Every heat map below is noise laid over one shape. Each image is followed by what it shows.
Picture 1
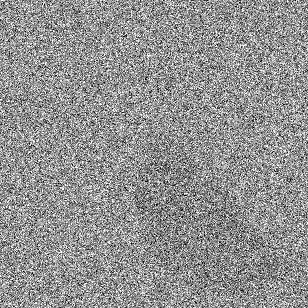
half disc
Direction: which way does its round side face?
down and left
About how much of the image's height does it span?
half
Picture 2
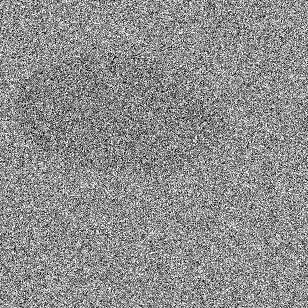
ellipse
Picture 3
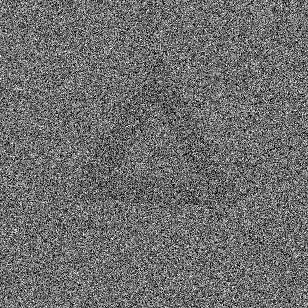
triangle frame
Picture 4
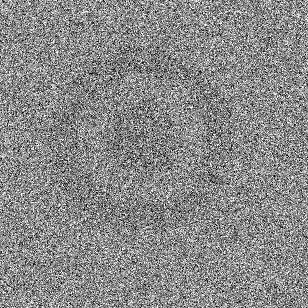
bullseye
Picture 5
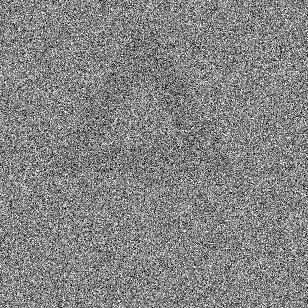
triangle frame
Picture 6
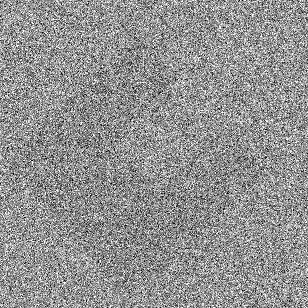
square with a notch
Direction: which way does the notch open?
up and right
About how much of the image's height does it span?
nearly all
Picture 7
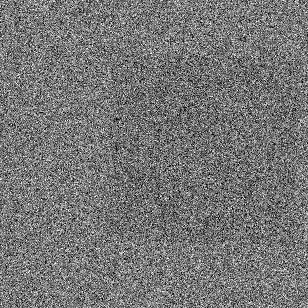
square
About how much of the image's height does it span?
two thirds
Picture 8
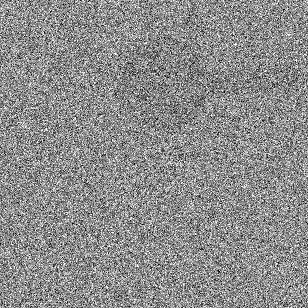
lollipop
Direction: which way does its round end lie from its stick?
left
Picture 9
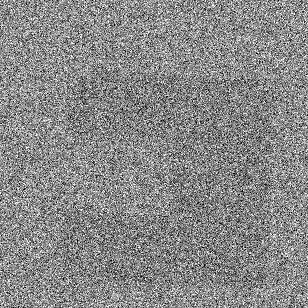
square with a notch
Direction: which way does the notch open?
left
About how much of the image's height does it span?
two thirds
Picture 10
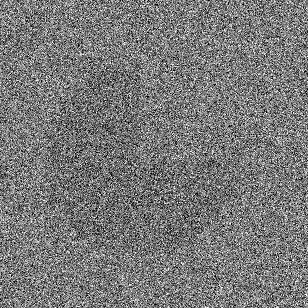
disc with a wedge cut out
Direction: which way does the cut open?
up and right
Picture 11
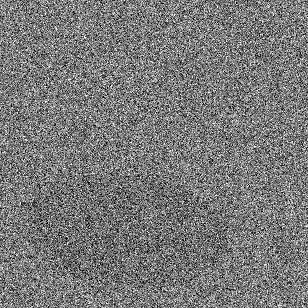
ellipse
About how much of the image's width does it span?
two thirds
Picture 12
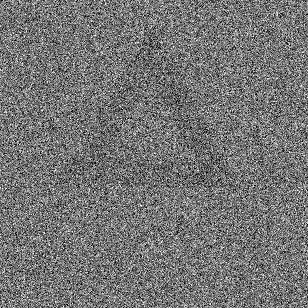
triangle frame
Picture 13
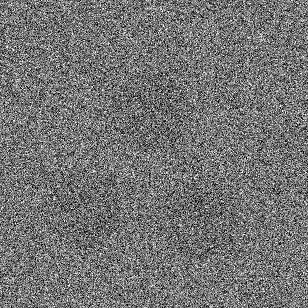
three dots
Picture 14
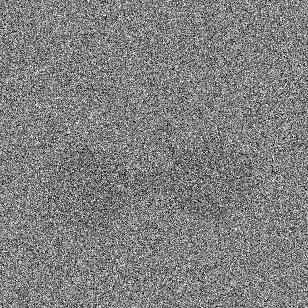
dumbbell
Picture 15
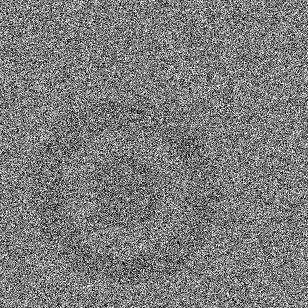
bullseye
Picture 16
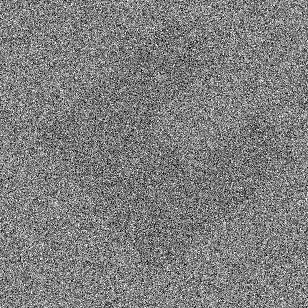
square with a notch
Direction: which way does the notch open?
up and right
